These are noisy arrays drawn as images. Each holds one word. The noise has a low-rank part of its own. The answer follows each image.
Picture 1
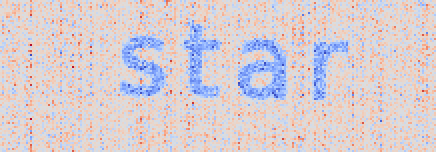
star
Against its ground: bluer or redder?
bluer
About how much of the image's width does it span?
half
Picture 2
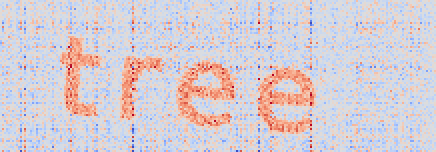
tree
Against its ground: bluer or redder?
redder
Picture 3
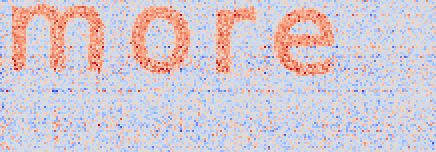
more
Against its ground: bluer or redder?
redder
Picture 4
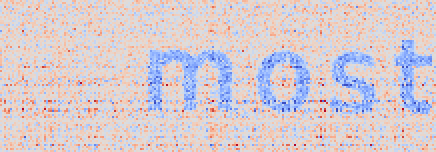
most
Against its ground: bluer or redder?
bluer
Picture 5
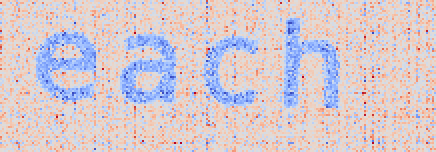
each
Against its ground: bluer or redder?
bluer
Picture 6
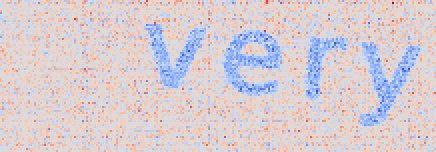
very
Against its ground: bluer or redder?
bluer
